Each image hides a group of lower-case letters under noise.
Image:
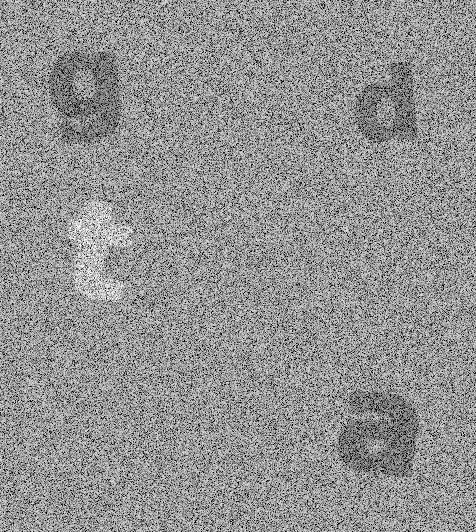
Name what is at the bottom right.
a
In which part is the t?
middle left
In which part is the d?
top right
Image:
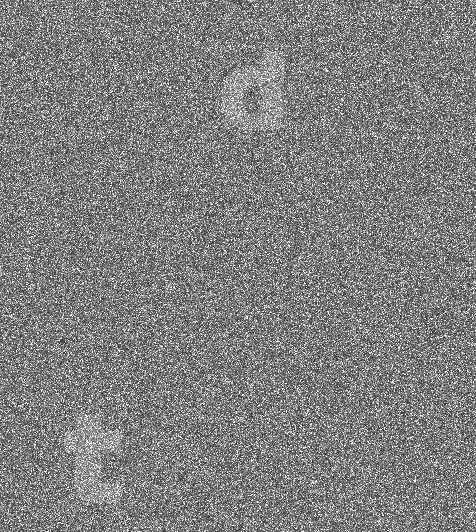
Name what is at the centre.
nothing
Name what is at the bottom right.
nothing
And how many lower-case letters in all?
2
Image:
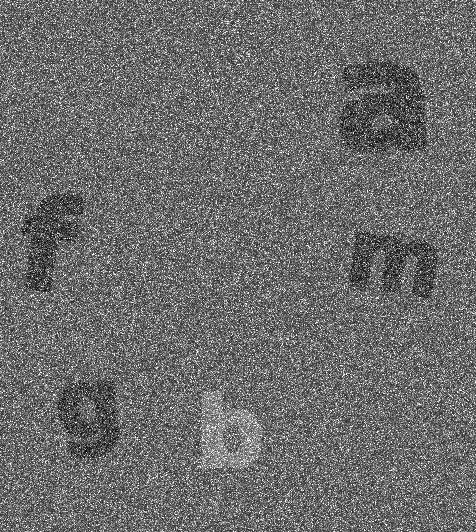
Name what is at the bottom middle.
b
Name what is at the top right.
a
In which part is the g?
bottom left
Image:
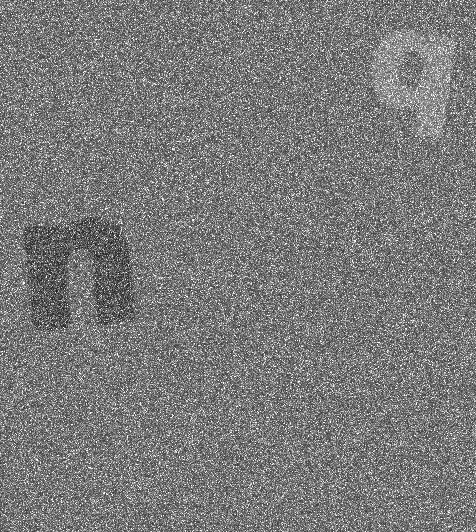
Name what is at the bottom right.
nothing
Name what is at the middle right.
nothing
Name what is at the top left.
nothing
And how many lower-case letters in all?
2
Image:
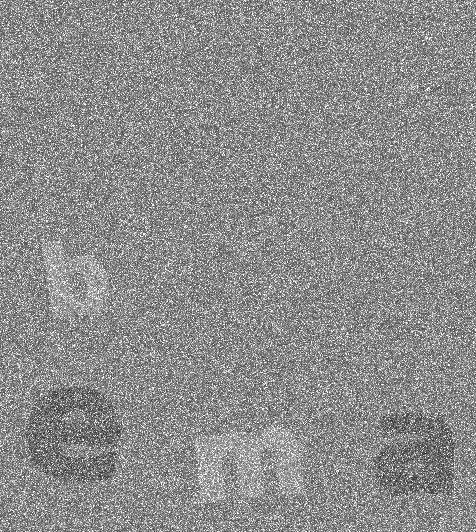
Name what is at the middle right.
nothing
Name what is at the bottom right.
a
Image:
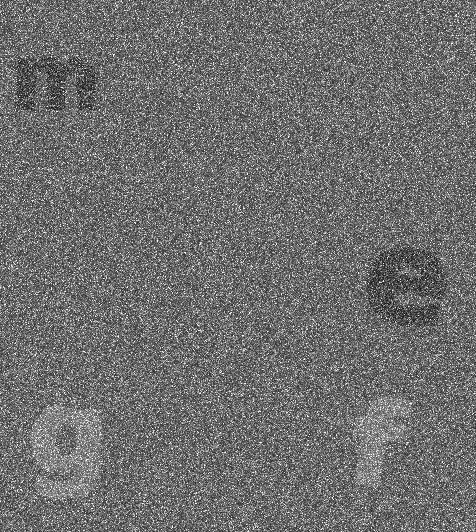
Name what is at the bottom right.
f
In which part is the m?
top left
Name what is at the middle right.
e
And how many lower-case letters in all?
4
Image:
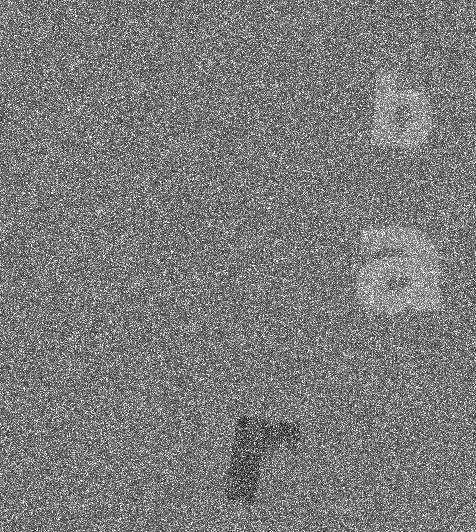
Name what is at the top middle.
nothing
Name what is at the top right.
b
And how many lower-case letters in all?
3
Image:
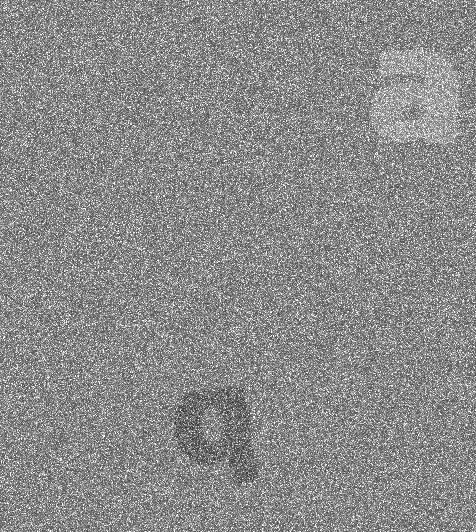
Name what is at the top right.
a
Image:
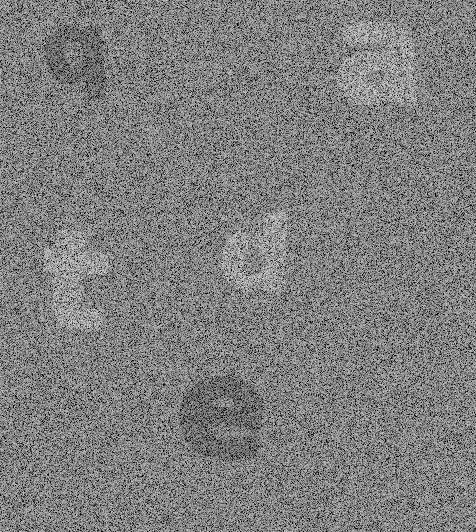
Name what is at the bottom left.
nothing
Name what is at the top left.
q
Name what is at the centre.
d
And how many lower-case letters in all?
5
